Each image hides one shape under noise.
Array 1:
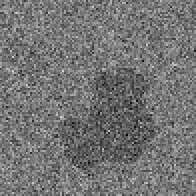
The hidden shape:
car
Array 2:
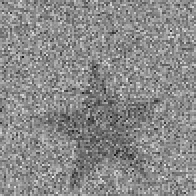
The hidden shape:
star
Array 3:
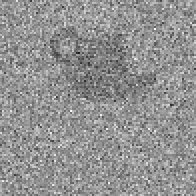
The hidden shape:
teapot
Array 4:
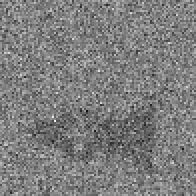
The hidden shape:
chess bishop
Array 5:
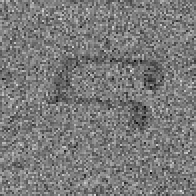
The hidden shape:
pair of musical notes
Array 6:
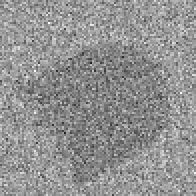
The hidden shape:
ghost
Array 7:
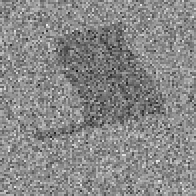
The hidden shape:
flag
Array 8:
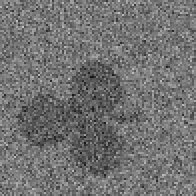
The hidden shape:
club
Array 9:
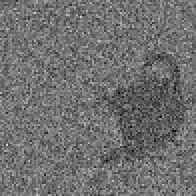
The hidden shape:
teapot
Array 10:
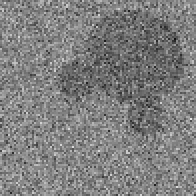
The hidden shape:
bear's head
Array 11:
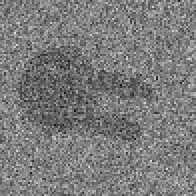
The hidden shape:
rabbit's head
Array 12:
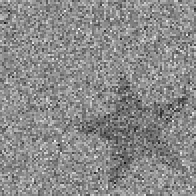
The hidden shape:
star
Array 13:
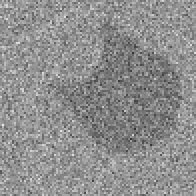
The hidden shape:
cat's head
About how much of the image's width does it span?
two thirds
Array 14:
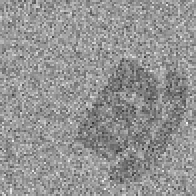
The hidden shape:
telephone
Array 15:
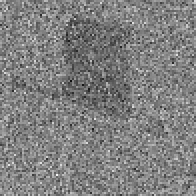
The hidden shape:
flag
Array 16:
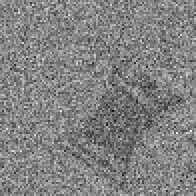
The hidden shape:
chess rook
